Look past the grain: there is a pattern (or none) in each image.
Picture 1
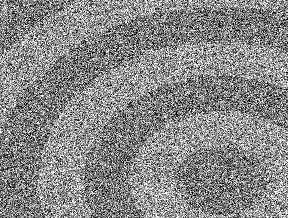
rings round one point
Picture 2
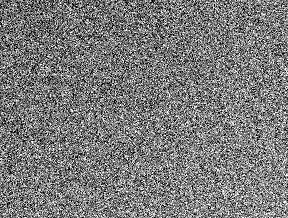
a smooth slope
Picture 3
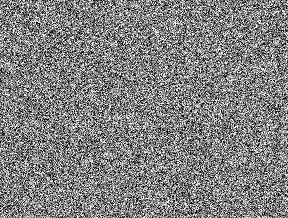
only noise
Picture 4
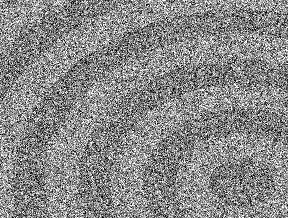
rings round one point
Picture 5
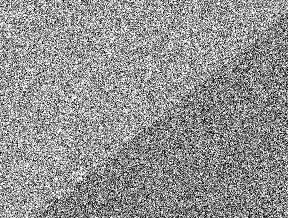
a sharp edge
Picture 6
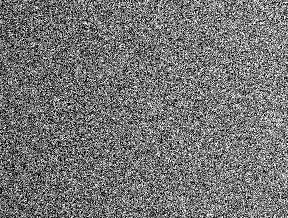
a smooth slope
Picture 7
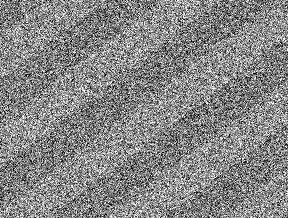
diagonal stripes
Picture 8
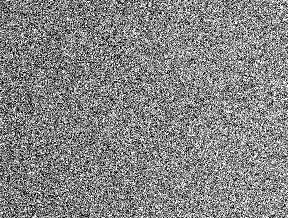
a smooth slope
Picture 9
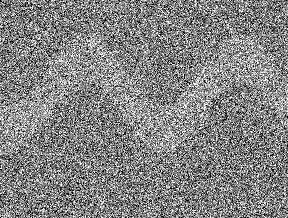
a wavy band
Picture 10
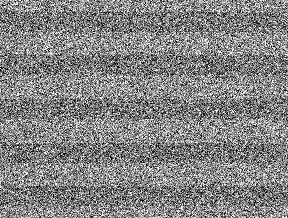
horizontal stripes
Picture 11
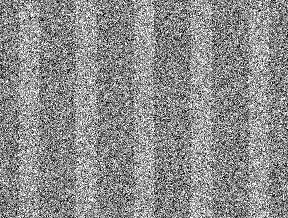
vertical stripes
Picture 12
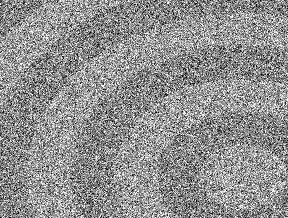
rings round one point
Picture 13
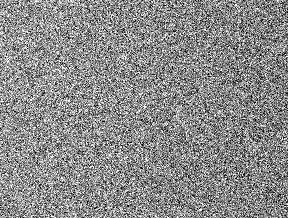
a smooth slope
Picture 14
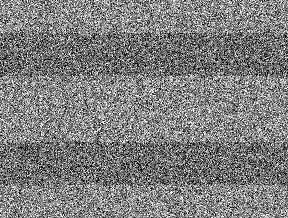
horizontal stripes
